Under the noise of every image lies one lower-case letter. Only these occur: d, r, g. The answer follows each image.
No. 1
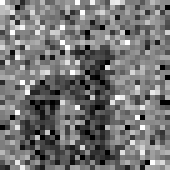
d
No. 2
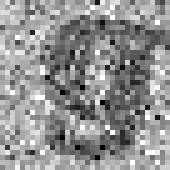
g
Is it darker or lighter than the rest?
darker
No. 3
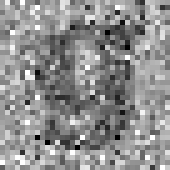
g
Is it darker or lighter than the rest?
darker
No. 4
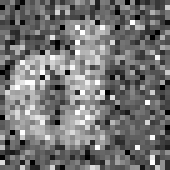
d
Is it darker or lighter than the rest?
lighter
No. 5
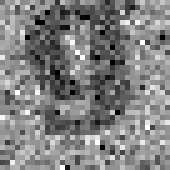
g
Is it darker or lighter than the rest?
darker
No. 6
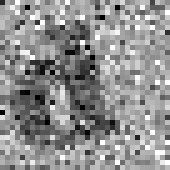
d
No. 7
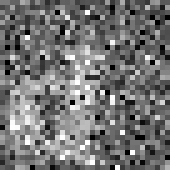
d
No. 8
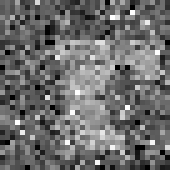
r
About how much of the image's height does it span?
two thirds
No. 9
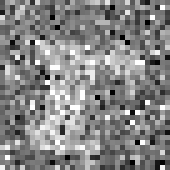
r
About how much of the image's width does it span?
two thirds
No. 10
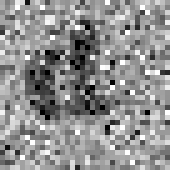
d
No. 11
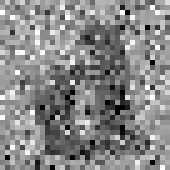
d
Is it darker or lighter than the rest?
darker
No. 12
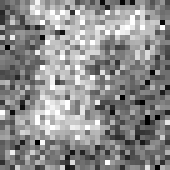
r
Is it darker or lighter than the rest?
lighter
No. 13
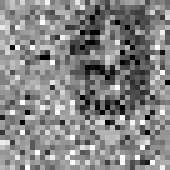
g
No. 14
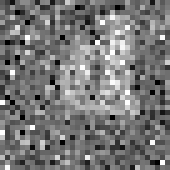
d
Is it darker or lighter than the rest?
lighter
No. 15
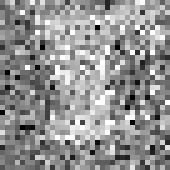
r
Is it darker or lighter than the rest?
lighter
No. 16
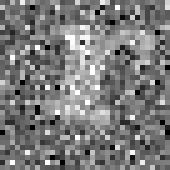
r
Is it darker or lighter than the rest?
lighter
